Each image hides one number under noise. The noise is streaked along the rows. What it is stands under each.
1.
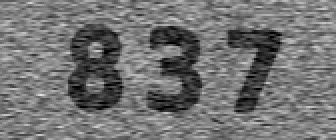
837
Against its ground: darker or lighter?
darker
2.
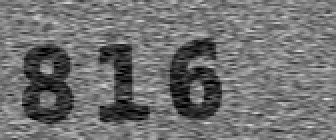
816
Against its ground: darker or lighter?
darker
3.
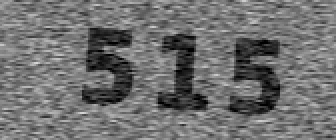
515
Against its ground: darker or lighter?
darker
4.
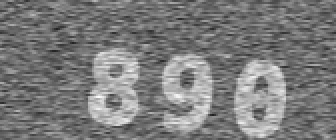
890
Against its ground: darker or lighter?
lighter
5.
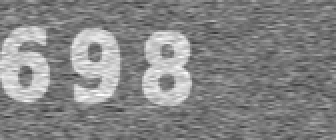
698
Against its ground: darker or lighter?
lighter
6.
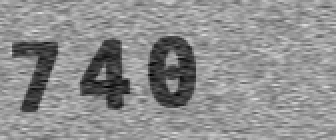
740
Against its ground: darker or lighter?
darker
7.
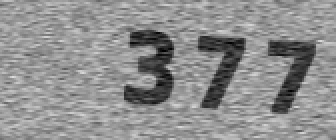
377
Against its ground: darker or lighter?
darker
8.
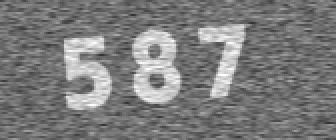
587
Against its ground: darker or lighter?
lighter
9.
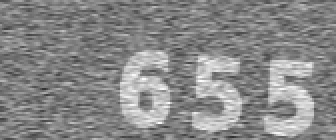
655
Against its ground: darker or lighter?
lighter
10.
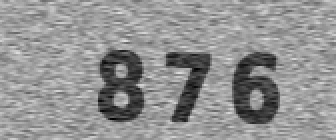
876
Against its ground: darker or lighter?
darker
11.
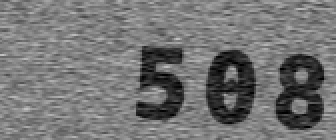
508
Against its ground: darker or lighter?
darker
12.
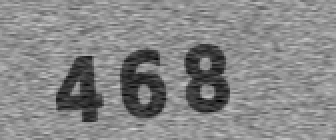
468
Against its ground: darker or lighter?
darker
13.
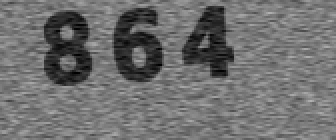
864
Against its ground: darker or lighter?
darker
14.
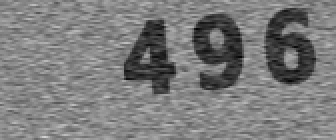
496
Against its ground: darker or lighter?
darker
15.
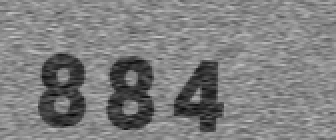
884
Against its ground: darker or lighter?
darker
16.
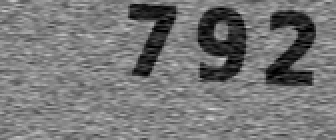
792
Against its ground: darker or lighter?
darker
